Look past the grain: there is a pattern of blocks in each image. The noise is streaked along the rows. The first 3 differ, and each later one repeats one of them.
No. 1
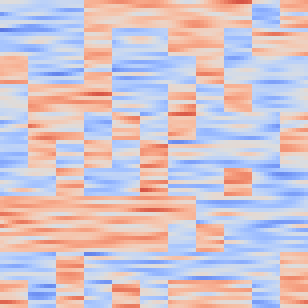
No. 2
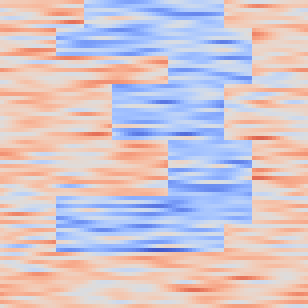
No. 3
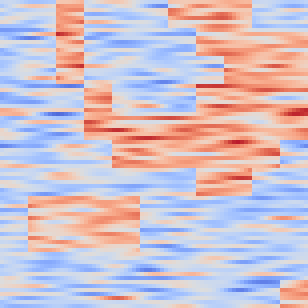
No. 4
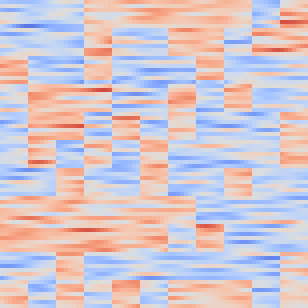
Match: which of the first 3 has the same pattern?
1
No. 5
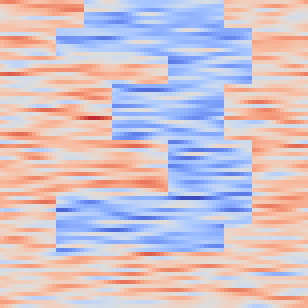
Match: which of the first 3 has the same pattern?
2
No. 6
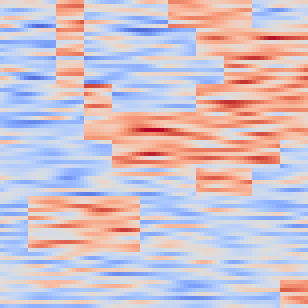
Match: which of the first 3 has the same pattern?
3
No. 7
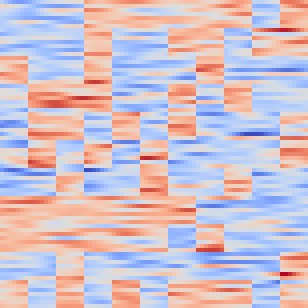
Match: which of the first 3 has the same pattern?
1
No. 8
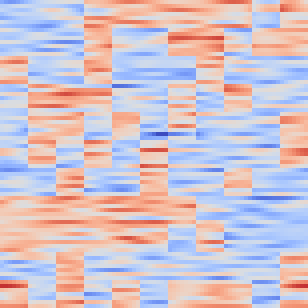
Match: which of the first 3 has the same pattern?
1
